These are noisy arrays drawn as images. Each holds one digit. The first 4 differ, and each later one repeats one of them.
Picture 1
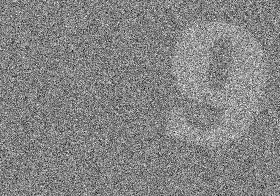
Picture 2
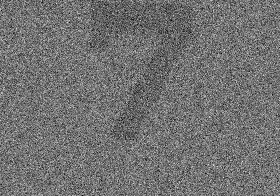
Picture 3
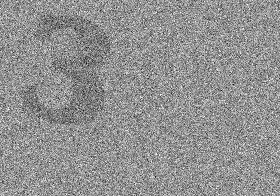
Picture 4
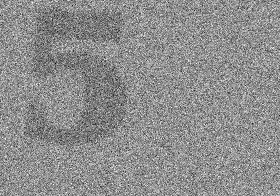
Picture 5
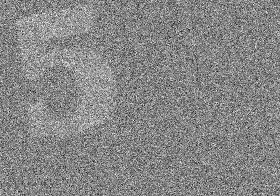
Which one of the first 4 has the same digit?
4
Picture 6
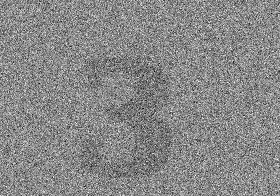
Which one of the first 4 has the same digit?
3
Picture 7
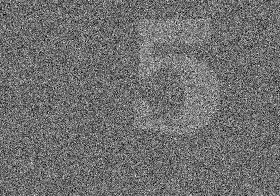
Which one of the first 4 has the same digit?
4
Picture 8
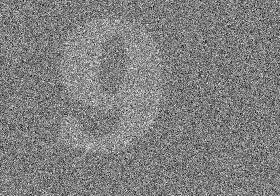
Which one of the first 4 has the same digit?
1
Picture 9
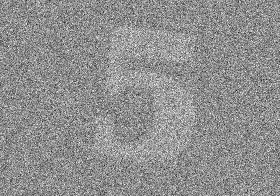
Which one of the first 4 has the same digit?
4
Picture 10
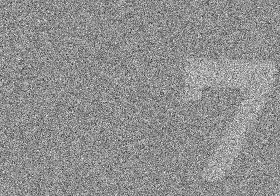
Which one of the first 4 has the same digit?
2
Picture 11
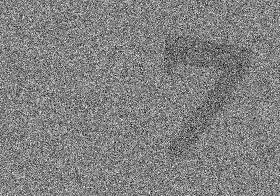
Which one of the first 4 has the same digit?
2
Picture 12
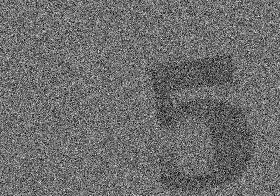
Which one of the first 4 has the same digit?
4
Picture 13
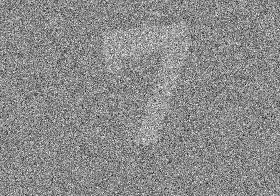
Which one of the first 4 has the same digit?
2
